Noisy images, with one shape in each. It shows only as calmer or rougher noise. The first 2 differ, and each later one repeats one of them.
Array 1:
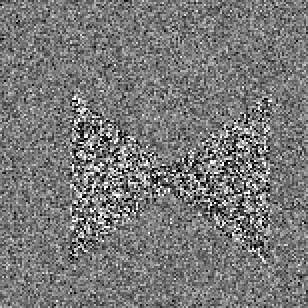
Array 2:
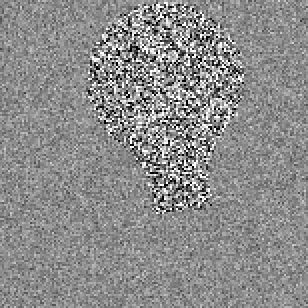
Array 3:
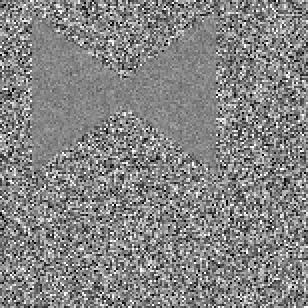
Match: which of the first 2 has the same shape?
1
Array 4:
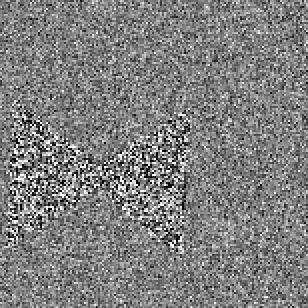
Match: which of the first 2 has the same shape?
1
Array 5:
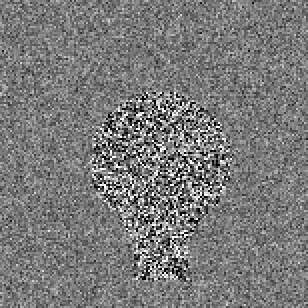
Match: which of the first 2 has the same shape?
2
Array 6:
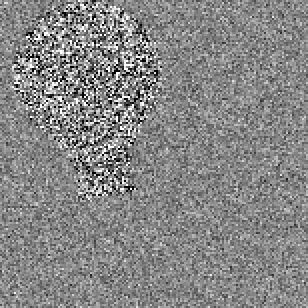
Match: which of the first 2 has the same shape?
2
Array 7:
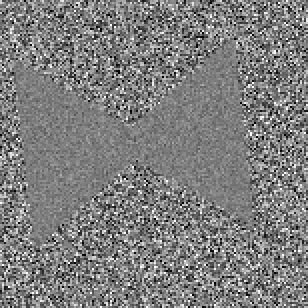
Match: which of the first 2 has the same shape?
1
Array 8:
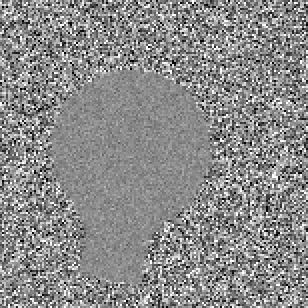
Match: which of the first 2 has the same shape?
2
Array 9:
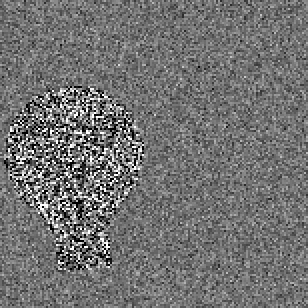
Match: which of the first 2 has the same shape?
2
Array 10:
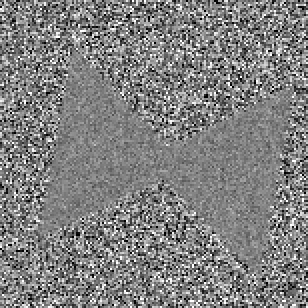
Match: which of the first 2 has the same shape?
1
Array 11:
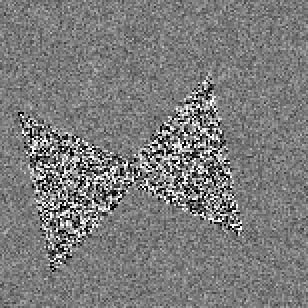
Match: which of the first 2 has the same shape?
1
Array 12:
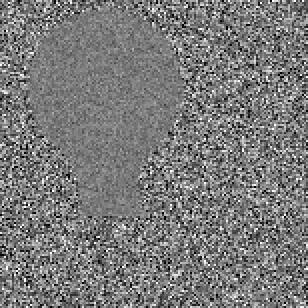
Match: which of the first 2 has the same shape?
2
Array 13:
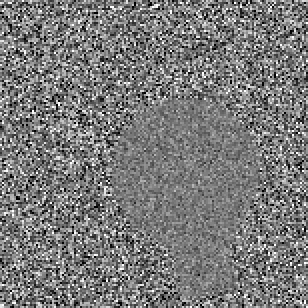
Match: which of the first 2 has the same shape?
2
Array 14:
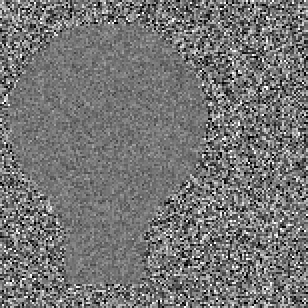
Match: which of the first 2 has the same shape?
2
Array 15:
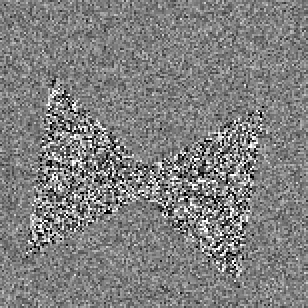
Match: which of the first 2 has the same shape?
1
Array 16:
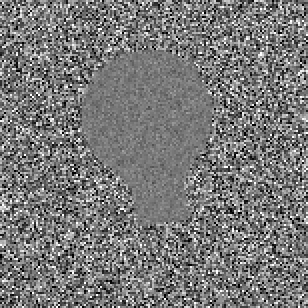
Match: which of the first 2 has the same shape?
2
